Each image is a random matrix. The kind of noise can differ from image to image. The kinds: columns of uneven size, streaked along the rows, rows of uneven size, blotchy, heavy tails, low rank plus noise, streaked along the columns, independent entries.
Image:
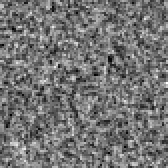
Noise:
blotchy
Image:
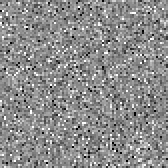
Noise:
heavy tails
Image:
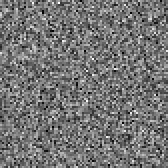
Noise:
independent entries
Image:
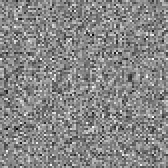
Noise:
low rank plus noise
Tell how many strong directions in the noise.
three or four
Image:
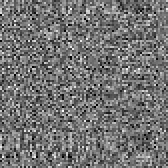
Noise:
low rank plus noise
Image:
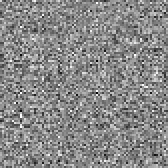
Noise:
low rank plus noise
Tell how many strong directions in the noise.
three or four
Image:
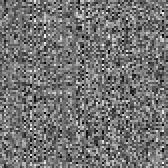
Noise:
columns of uneven size
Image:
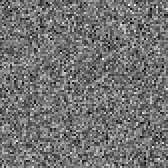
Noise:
independent entries
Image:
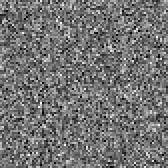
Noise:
independent entries
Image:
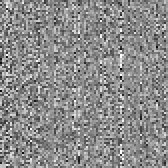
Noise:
columns of uneven size
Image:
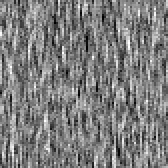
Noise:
streaked along the columns
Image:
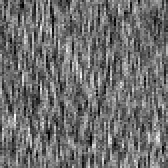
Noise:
streaked along the columns
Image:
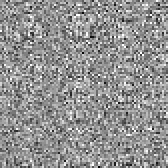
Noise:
low rank plus noise
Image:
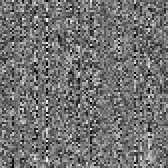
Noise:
columns of uneven size
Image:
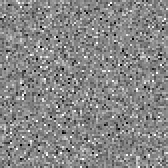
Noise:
heavy tails
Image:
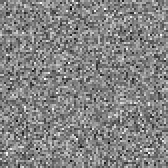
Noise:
independent entries
